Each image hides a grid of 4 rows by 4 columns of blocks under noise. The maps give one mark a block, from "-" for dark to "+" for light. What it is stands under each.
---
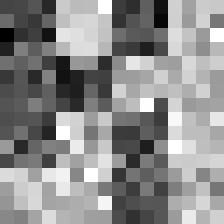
- + - +
- - + +
- + - +
+ + - +
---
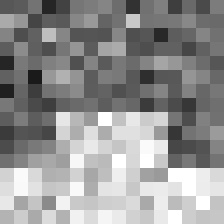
- - - -
- - - -
- + + -
+ + + +
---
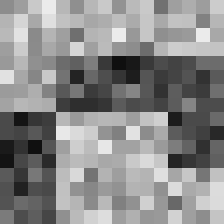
+ + + +
+ - - -
- + + -
- + + +
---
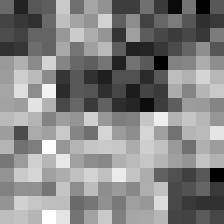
- + - -
+ - - +
+ + + +
+ + + -
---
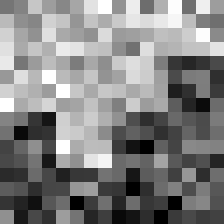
+ + + +
+ + + -
- + - -
- - - -
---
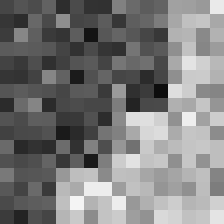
- - - +
- - - +
- - + +
- + + +
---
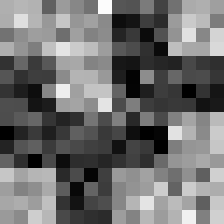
+ + - +
- + - -
- - - +
+ - + +
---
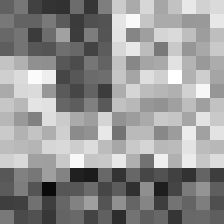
- - + +
+ - + +
+ + + +
- - - -
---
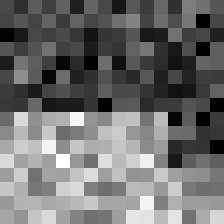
- - - -
- - - -
+ + + -
+ + + +
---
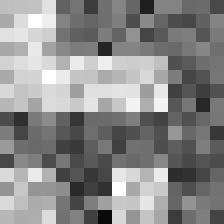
+ - - -
+ + + -
- - - -
+ - + -
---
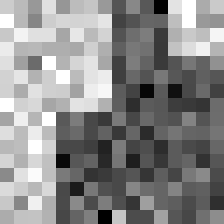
+ + - +
+ + - -
+ - - -
+ - - -
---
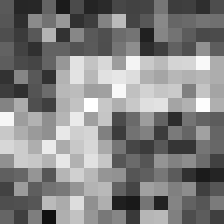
- - - -
- + + +
+ + - -
- + - -
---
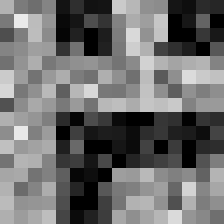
+ - + -
+ + + +
+ - - -
+ - + +
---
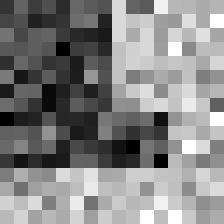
- - + +
- - + +
- - - +
+ + + +
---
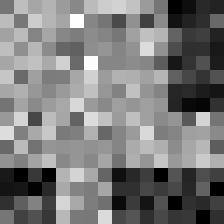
+ + + -
+ + + -
+ + + +
- + - -
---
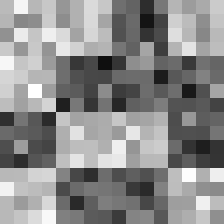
+ + - +
+ - - -
- + + -
+ - - +
